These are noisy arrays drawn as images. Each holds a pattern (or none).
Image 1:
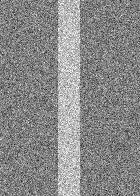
one band of columns
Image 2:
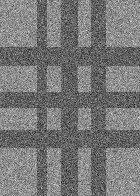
bands of rows crossing bands of columns
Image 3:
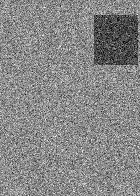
one block
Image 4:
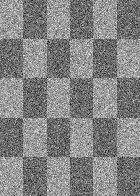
a checkerboard
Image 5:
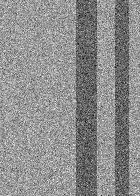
bands of columns
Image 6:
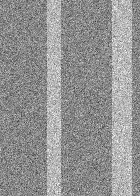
bands of columns
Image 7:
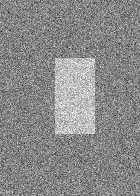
one block
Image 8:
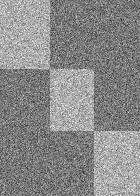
blocks along the diagonal
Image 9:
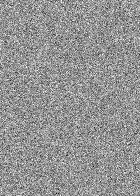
only noise
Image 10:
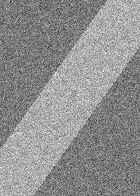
a diagonal band
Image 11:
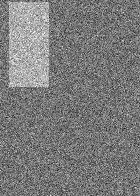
one block
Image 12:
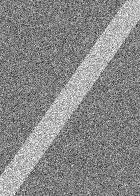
a diagonal band
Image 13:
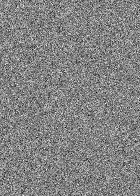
only noise
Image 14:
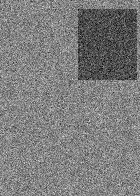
one block
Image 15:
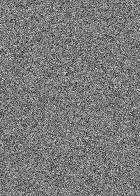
only noise
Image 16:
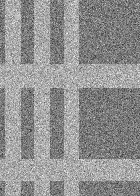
bands of rows crossing bands of columns
